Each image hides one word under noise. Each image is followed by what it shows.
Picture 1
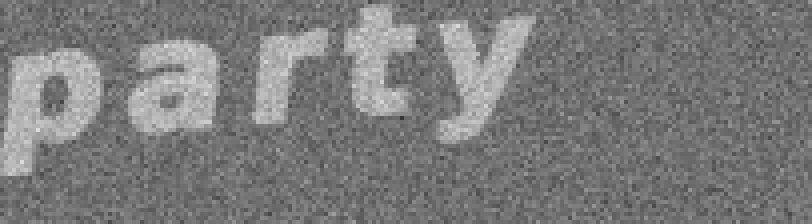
party
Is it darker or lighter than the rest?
lighter
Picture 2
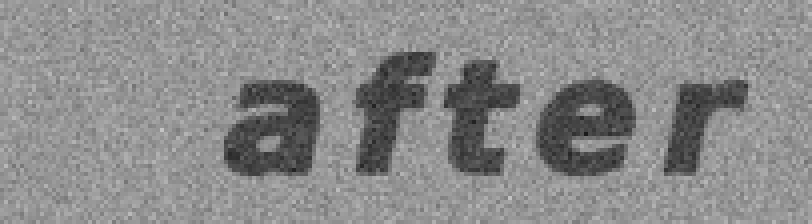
after
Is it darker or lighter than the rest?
darker
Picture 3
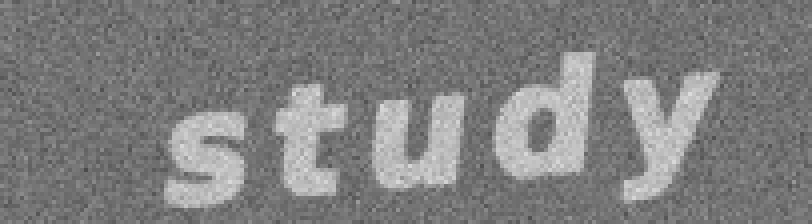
study
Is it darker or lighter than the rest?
lighter
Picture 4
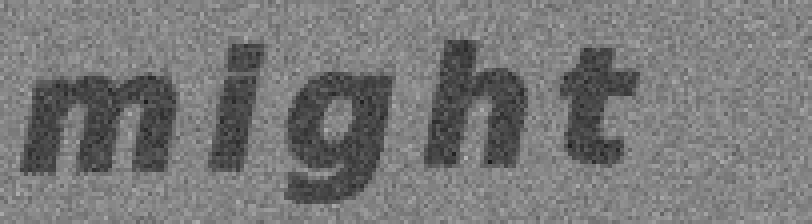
might
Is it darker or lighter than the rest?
darker
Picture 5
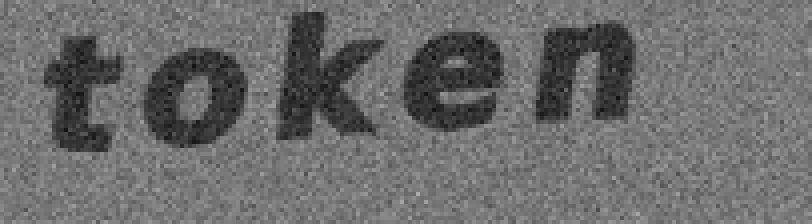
token
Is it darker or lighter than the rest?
darker
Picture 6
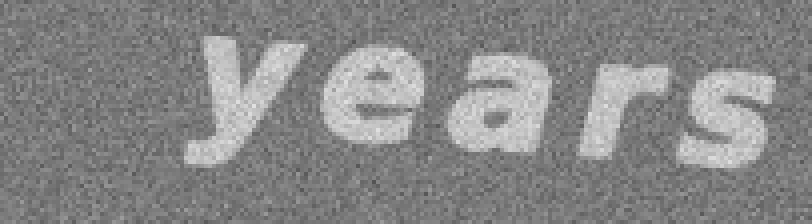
years
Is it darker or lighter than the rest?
lighter
